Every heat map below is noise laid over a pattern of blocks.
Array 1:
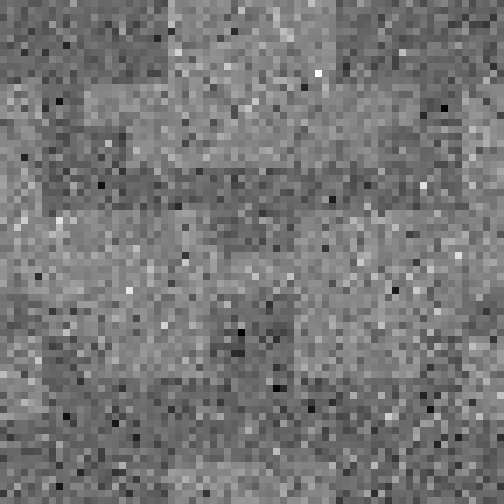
left and right mirror each other
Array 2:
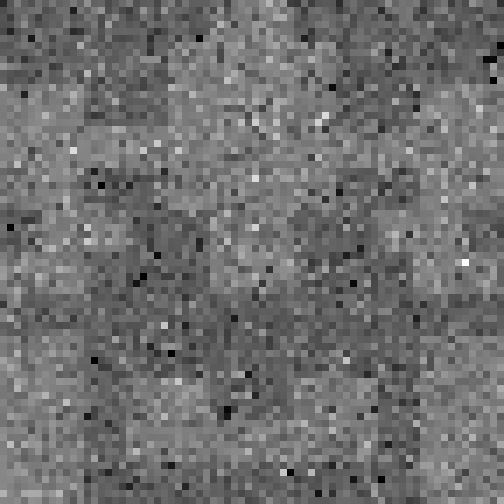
left and right mirror each other
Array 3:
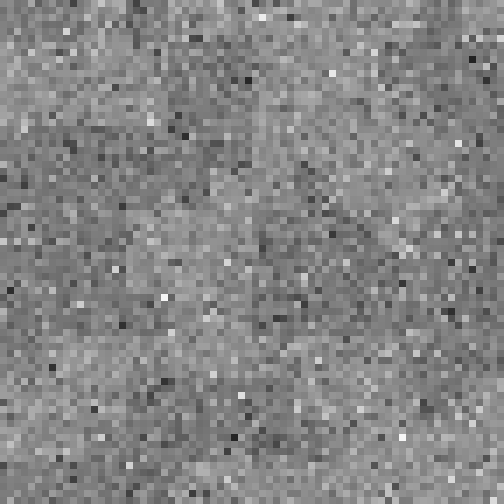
no symmetry
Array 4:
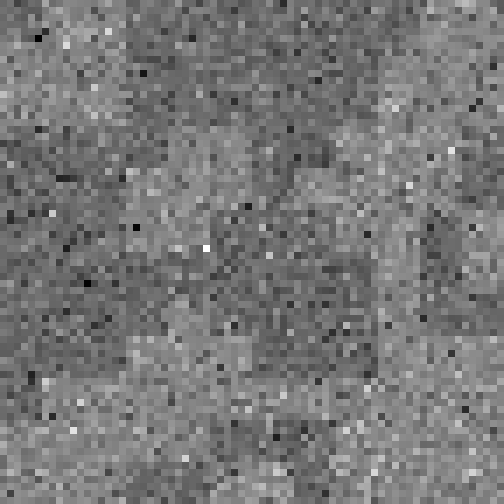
mirrored about the diagonal from the top left
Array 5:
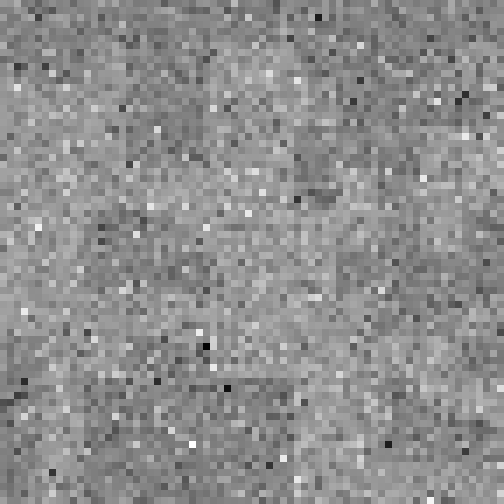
no symmetry
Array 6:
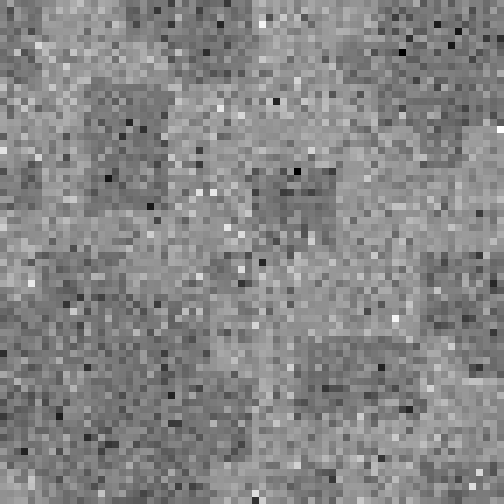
mirrored about the diagonal from the bottom left
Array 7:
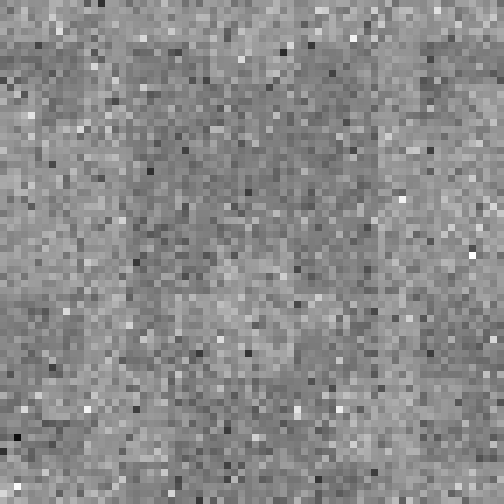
left and right mirror each other
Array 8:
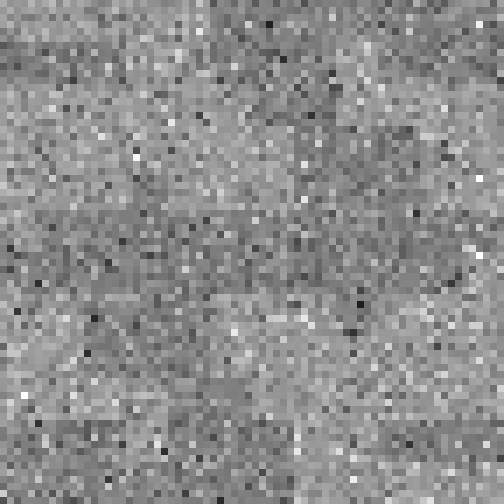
the same after a half turn
